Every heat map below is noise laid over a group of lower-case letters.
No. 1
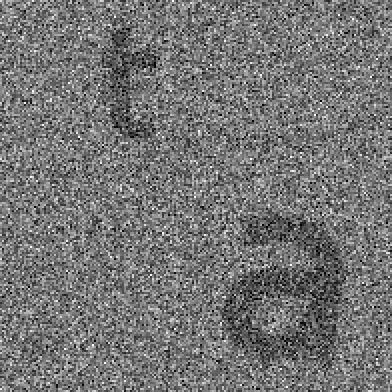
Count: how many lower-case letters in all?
2
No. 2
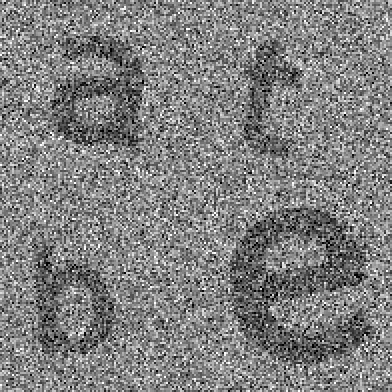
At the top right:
t
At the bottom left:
b
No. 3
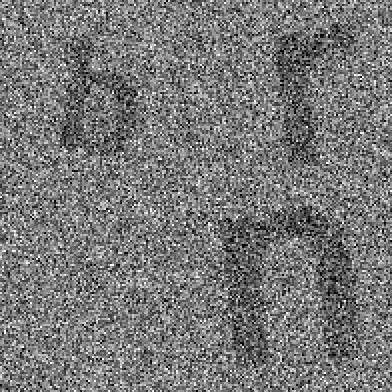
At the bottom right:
n
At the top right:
r
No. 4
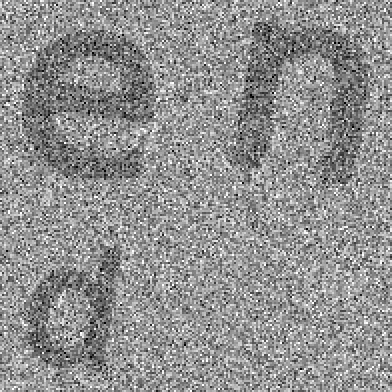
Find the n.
top right
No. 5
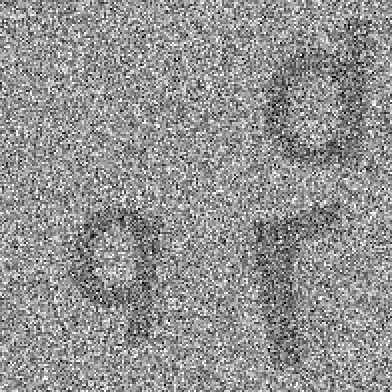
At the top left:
nothing
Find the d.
top right
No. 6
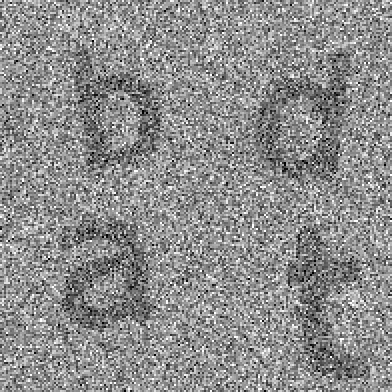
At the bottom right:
t
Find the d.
top right
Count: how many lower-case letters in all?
4
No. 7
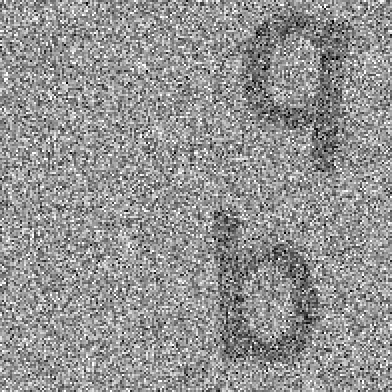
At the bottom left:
nothing
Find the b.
bottom right
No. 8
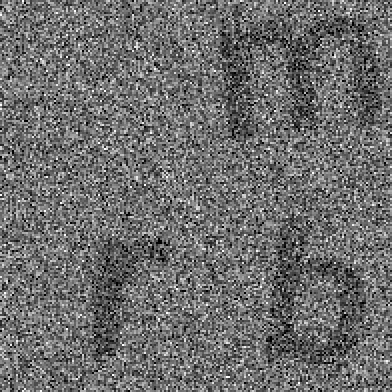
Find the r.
bottom left
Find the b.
bottom right
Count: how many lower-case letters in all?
3
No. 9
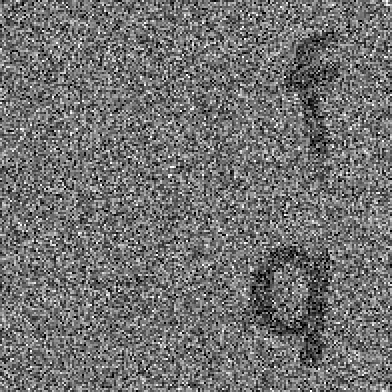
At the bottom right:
q
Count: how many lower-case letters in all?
2
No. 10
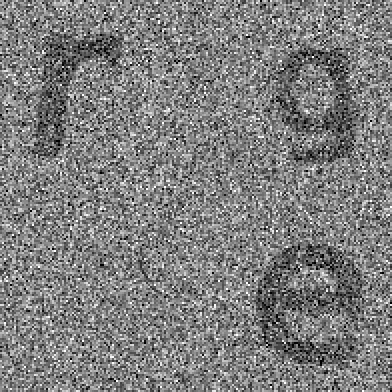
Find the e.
bottom right
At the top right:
g
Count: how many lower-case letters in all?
3
